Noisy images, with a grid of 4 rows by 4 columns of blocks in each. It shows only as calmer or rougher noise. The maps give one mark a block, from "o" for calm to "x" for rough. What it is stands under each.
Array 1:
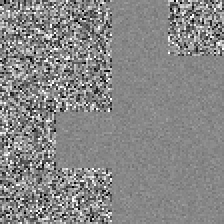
x x o x
x x o o
x o o o
x x o o
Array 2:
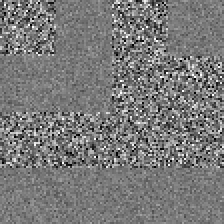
x o x o
o o x x
x x x x
o o o o
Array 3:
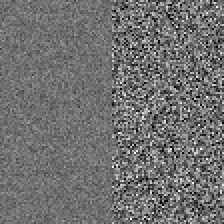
o o x x
o o x x
o o x x
o o x x
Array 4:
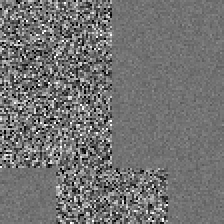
x x o o
x x o o
x x o o
o x x o
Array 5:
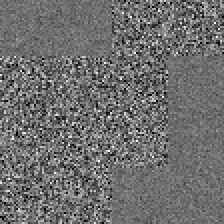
o o x x
x x x o
x x x o
x x o o
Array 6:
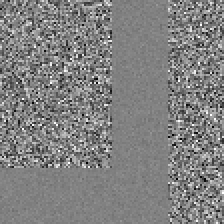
x x o x
x x o x
x x o x
o o o x
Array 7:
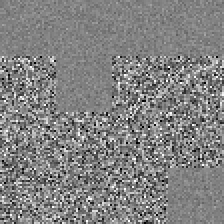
o o o o
x o x x
x x x x
x x x o
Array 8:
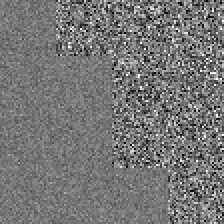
o x x x
o o x x
o o x x
o o o x
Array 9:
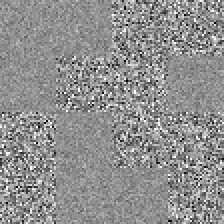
o o x x
o x x o
x o x x
x o o x
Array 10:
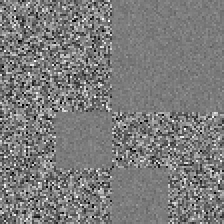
x x o o
x x o o
x o x x
x x o x
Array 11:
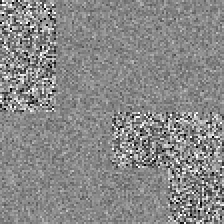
x o o o
x o o o
o o x x
o o o x
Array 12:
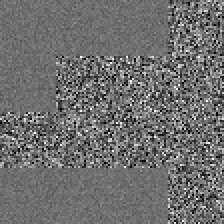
o o o x
o x x x
x x x x
o o o x
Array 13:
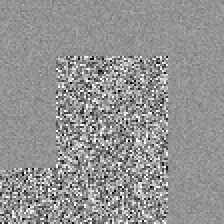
o o o o
o x x o
o x x o
x x x o
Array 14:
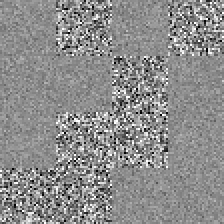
o x o x
o o x o
o x x o
x x o o
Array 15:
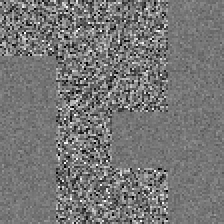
x x x o
o x x o
o x o o
o x x o
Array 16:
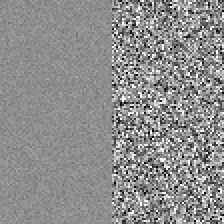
o o x x
o o x x
o o x x
o o x x
